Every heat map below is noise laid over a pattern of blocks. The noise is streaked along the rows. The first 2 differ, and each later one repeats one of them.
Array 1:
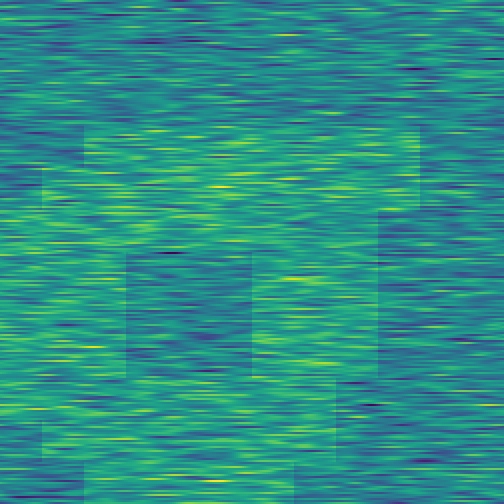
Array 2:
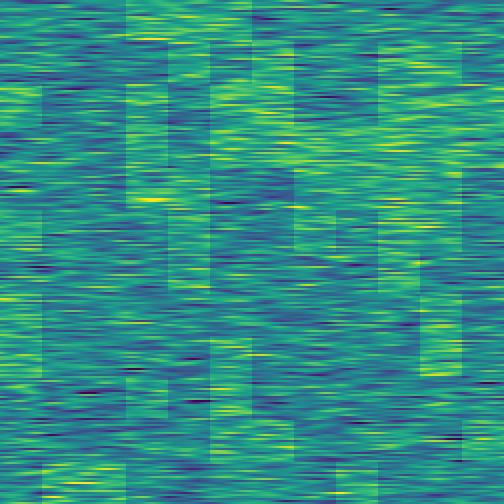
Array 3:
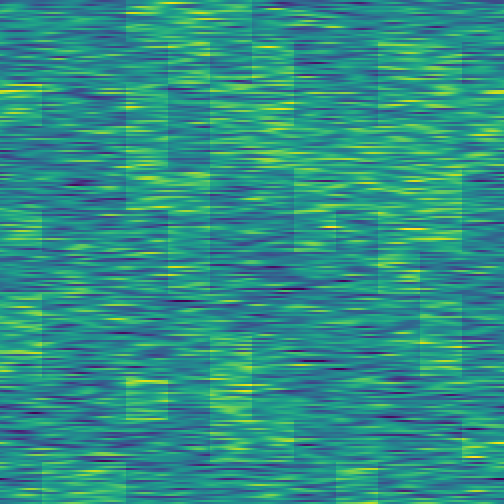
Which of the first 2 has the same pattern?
2
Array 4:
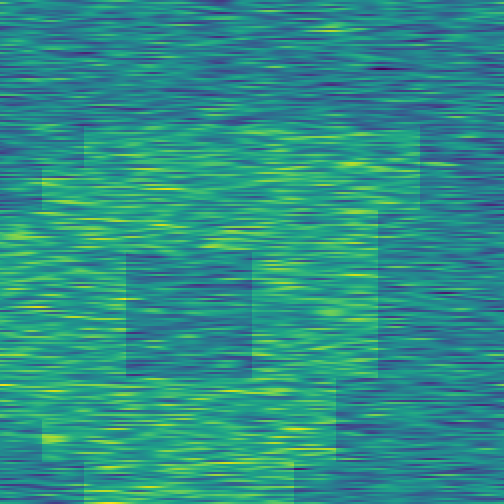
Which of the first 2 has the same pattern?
1
